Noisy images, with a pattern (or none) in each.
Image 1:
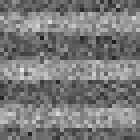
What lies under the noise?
horizontal stripes
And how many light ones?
3
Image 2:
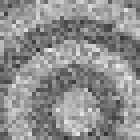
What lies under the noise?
rings round one point
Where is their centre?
bottom middle
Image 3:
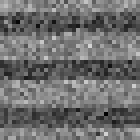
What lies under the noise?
horizontal stripes
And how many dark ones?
3
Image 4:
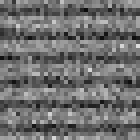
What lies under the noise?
horizontal stripes
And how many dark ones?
6
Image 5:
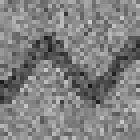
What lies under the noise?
a wavy band
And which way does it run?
left to right
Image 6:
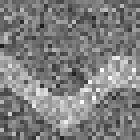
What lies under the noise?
a wavy band
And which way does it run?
left to right
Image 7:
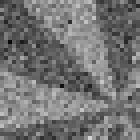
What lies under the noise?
spokes from one point
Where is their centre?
bottom right
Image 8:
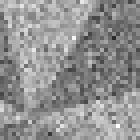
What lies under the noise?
spokes from one point
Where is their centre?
bottom left
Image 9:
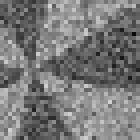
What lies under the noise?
spokes from one point
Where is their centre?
middle left
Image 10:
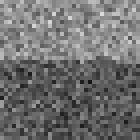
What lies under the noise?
a sharp edge
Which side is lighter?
top
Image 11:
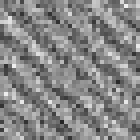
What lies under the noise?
diagonal stripes
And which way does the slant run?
top left to bottom right
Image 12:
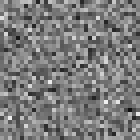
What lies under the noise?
only noise
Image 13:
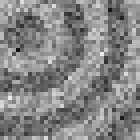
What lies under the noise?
rings round one point
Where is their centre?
top left
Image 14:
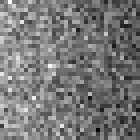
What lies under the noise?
a smooth slope
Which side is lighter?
left
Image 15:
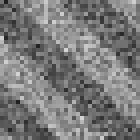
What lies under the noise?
diagonal stripes
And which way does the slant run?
top left to bottom right
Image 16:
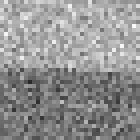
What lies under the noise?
a sharp edge
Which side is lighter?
top
